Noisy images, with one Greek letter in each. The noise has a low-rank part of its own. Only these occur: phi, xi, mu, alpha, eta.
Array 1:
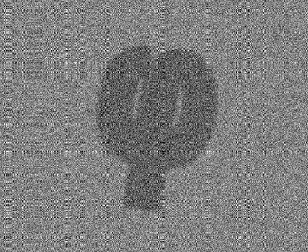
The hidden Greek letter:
phi
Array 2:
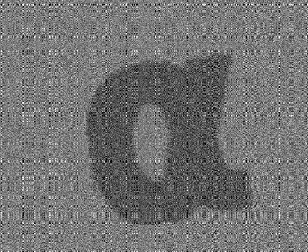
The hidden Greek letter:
alpha
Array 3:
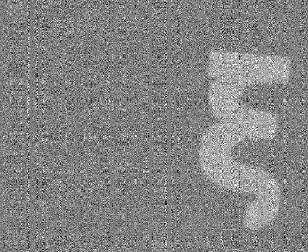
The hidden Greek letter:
xi
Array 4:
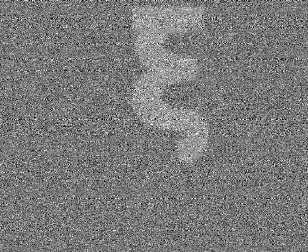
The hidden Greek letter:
xi
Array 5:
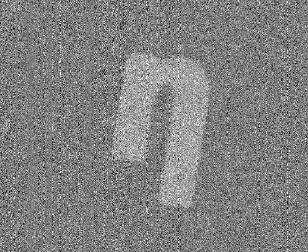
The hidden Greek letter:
eta
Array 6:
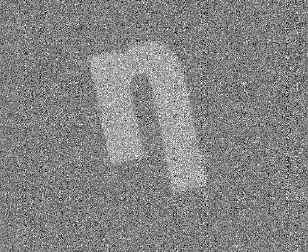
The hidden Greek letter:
eta
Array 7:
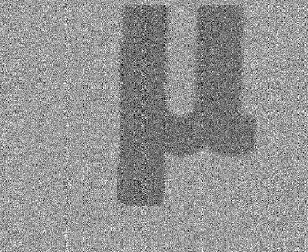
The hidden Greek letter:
mu
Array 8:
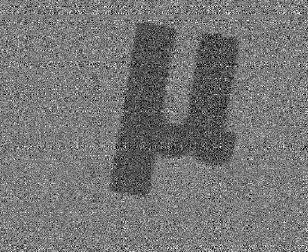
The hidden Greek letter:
mu
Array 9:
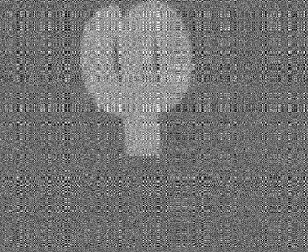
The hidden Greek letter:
phi
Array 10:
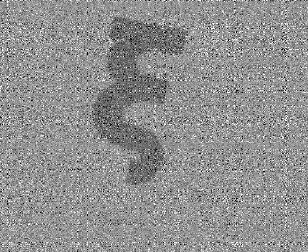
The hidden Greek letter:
xi
